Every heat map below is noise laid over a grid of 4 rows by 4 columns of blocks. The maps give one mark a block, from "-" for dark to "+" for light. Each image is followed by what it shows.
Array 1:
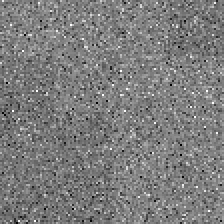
+++-
-+++
--++
--++
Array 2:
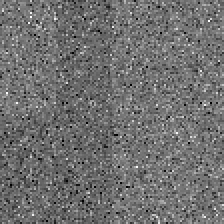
+-++
+-++
--++
--++
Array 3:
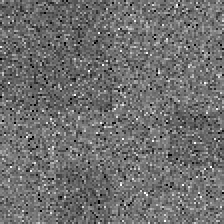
--++
--++
+++-
+-++
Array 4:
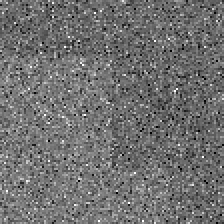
----
++--
++--
+++-
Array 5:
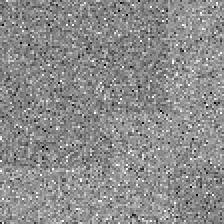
---+
---+
--++
+++-
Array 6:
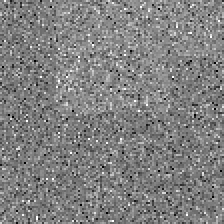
-+++
-++-
----
----
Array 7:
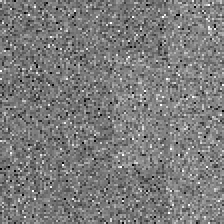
---+
--++
--++
---+
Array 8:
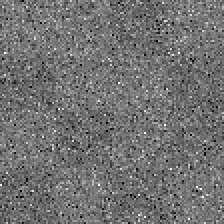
++-+
-++-
+-+-
-+-+
